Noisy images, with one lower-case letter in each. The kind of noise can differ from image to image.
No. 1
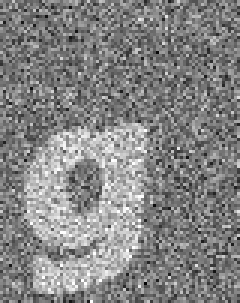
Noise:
low rank plus noise
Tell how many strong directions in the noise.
one
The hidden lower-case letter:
g
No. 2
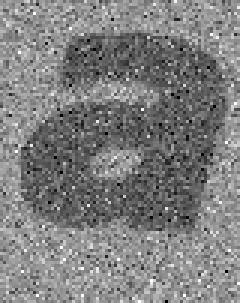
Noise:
heavy tails
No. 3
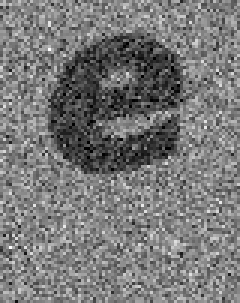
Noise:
low rank plus noise
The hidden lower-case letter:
e
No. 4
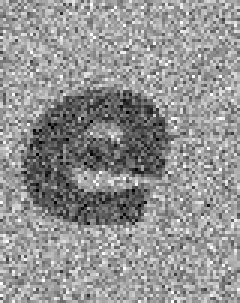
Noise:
independent entries
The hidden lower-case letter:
e
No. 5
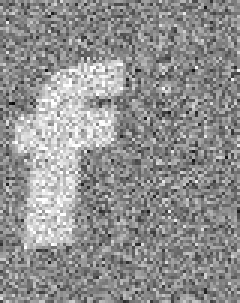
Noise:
low rank plus noise
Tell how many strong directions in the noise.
five to eight
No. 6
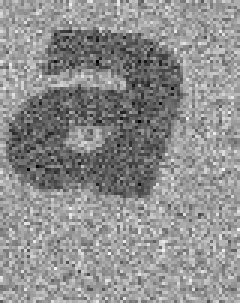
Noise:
low rank plus noise
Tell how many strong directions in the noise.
five to eight
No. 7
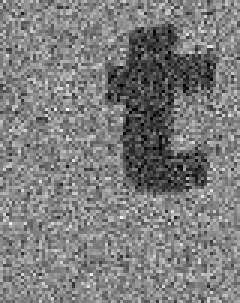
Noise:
low rank plus noise
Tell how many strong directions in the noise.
five to eight
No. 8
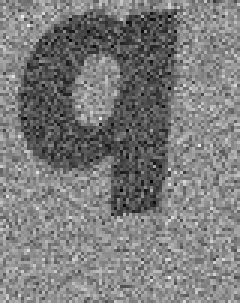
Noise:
low rank plus noise
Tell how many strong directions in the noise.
one
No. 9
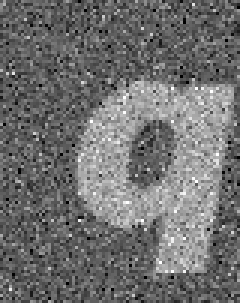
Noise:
heavy tails
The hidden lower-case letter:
q
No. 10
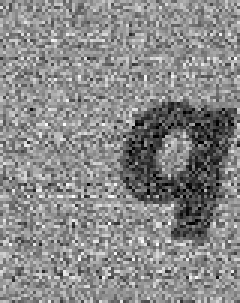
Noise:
rows of uneven size
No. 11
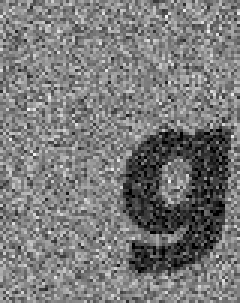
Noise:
low rank plus noise
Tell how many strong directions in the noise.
one
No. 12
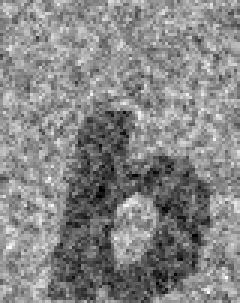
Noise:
blotchy
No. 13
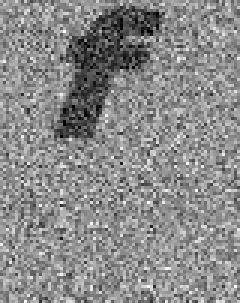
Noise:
low rank plus noise
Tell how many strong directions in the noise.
three or four
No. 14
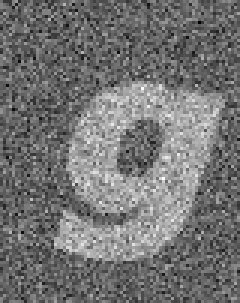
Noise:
independent entries
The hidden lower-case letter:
g
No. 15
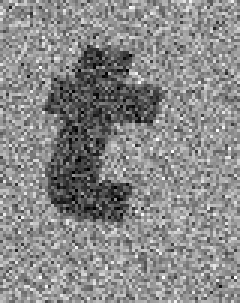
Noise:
independent entries
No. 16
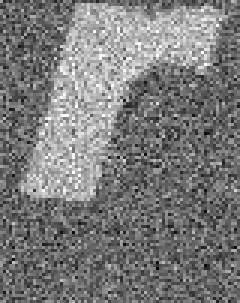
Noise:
low rank plus noise
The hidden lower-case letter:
r
